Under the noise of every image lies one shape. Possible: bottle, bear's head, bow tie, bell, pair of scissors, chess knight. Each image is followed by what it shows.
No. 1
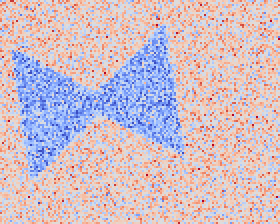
bow tie
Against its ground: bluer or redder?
bluer
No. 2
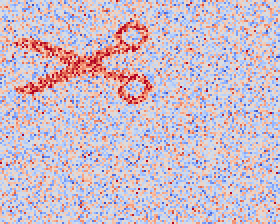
pair of scissors
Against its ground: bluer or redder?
redder
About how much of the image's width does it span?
half
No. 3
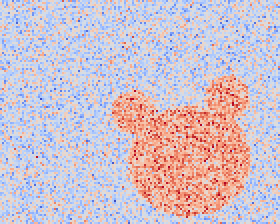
bear's head
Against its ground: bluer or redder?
redder
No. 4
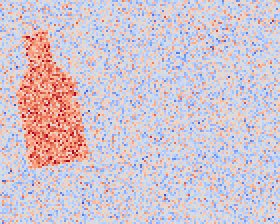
bottle
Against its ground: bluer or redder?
redder
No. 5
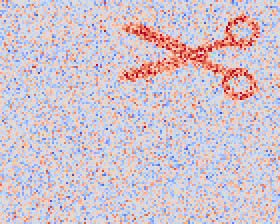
pair of scissors
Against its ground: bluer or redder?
redder
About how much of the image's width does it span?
half
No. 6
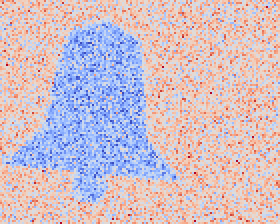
bell
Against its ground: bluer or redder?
bluer
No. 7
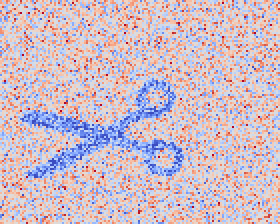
pair of scissors
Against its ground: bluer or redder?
bluer
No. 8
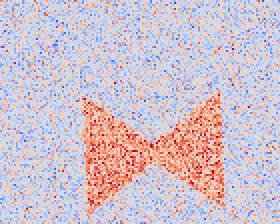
bow tie
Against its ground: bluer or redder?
redder
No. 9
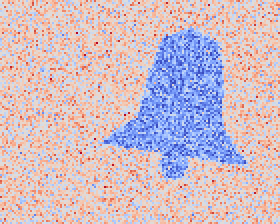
bell
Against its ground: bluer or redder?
bluer
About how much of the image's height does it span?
two thirds
